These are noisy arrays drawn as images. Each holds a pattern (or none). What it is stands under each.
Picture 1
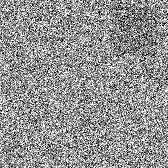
one block
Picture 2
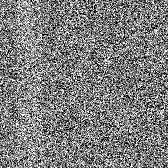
one band of columns
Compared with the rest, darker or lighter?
lighter
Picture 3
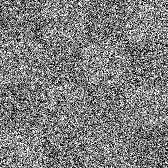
a checkerboard
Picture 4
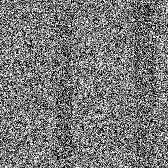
bands of columns
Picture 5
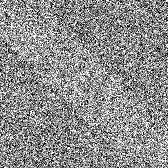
a diagonal band
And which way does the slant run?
top left to bottom right
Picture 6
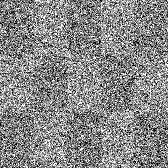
a checkerboard
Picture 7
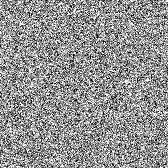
only noise
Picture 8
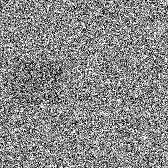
one block
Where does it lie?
middle left
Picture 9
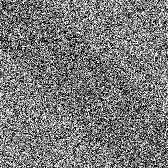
a diagonal band
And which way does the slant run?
top left to bottom right
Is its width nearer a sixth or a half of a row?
a half
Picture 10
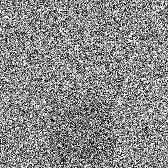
one block
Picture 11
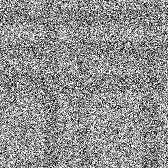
bands of rows crossing bands of columns
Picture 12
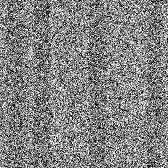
bands of columns
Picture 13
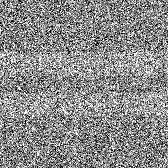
bands of rows
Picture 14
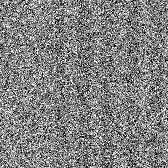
bands of columns
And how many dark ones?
5
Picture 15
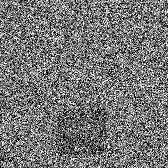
one block
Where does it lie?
bottom middle
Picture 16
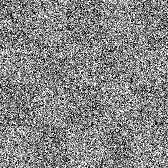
a checkerboard
